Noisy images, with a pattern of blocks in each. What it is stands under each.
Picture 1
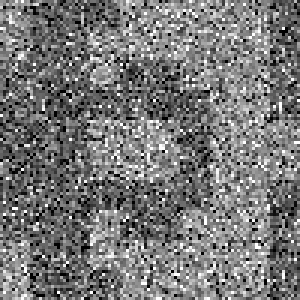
top and bottom mirror each other
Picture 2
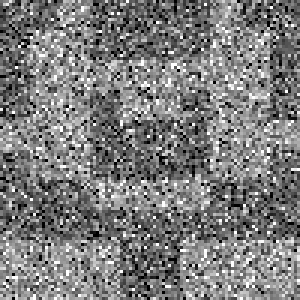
left and right mirror each other
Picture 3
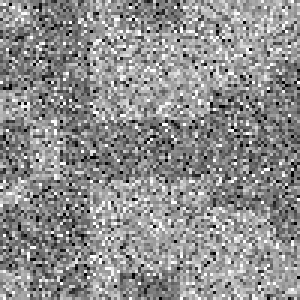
top and bottom mirror each other
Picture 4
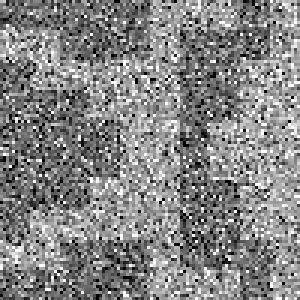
top and bottom mirror each other
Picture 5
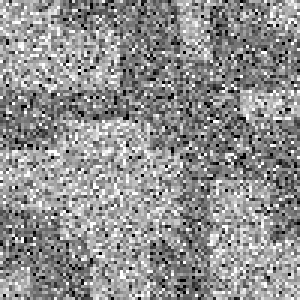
mirrored about the diagonal from the bottom left
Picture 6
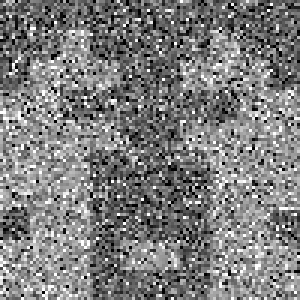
left and right mirror each other
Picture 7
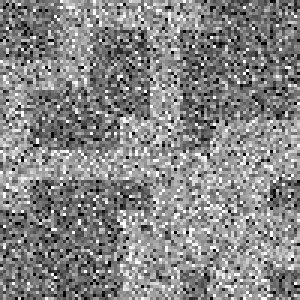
mirrored about the diagonal from the top left
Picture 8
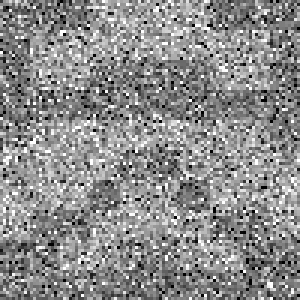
left and right mirror each other
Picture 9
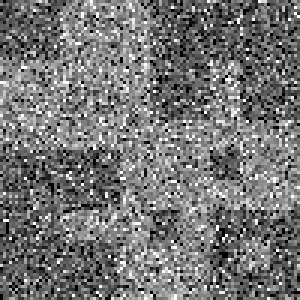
mirrored about the diagonal from the top left
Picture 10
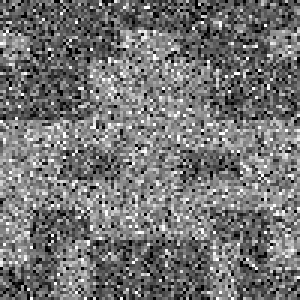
left and right mirror each other
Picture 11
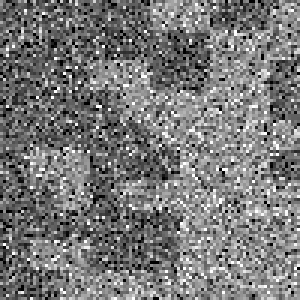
no symmetry
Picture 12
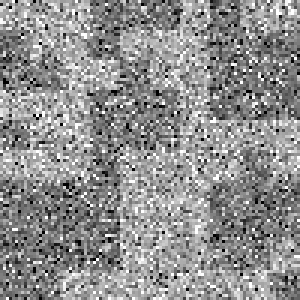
no symmetry
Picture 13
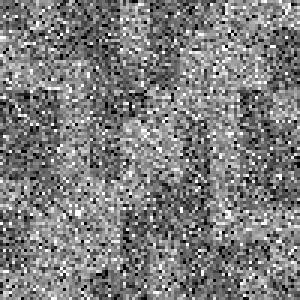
the same after a half turn
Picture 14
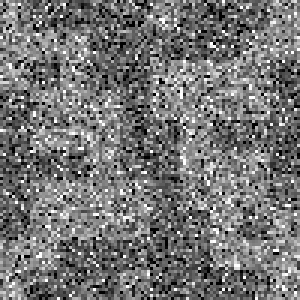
the same after a half turn
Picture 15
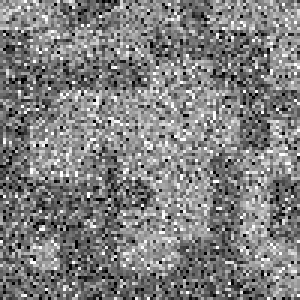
mirrored about the diagonal from the bottom left
